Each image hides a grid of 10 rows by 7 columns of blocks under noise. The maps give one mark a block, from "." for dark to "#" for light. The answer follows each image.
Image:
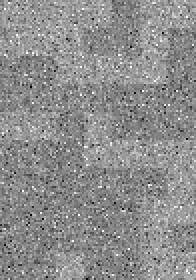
# # # # . # #
# # # . . # .
. . # # # # .
. . . . . . .
# # . # . . .
. . . # # # #
. . . . . . #
. . . . . # #
. . . . . # .
. . # . . # #
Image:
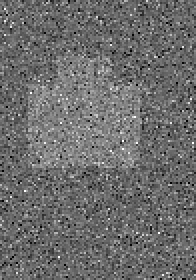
. . . . . . .
. . . . . . .
. . # # . . .
. # # # # . .
. # # # # . .
. # # # # . .
. . . . . . .
. . . . . . .
. . . . . . .
. . . . . . .
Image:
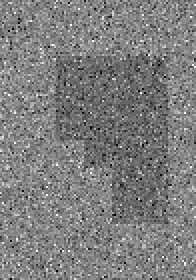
# # # # # # #
# # # # # # #
# # . . . . #
# # . . . . #
# # . . . . #
# # # . . . #
# # # # . . #
# # # # . . #
# # # # # # #
# # # # # # #
